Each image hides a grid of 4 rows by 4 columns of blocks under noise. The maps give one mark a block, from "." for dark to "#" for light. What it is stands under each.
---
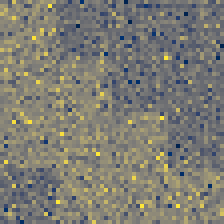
# . . .
# # . .
# # # .
. # # #
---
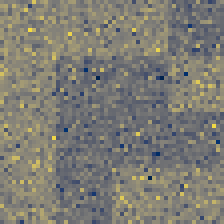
# # # .
# . . #
# . . .
# . # #
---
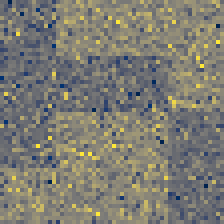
. # # #
. . . #
. # # .
# # # .
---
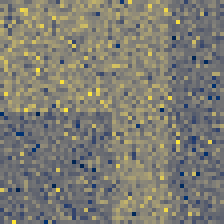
# # # .
# # # .
. . # .
. . # .
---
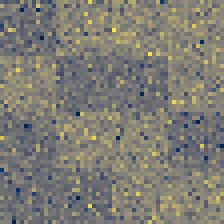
. # # #
# . . #
. # # .
. . # #
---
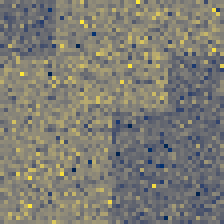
. # # #
# # # .
# # . .
# # . .
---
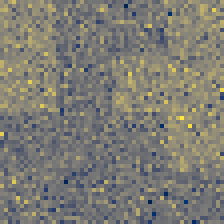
# . . #
# . # #
. . . #
. . . .
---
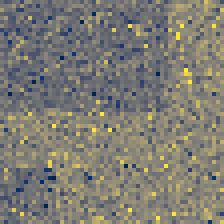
. . . #
. . . #
# # # #
. # # #
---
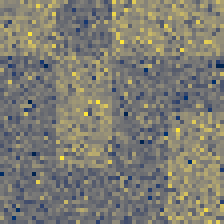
# . # #
. # . .
. # . #
. . . #
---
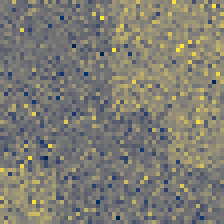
. . # #
. . # #
. . . #
# . . .
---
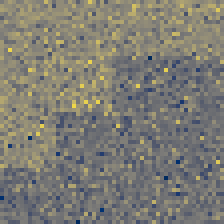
# # # #
# # . .
# . . .
. . . .
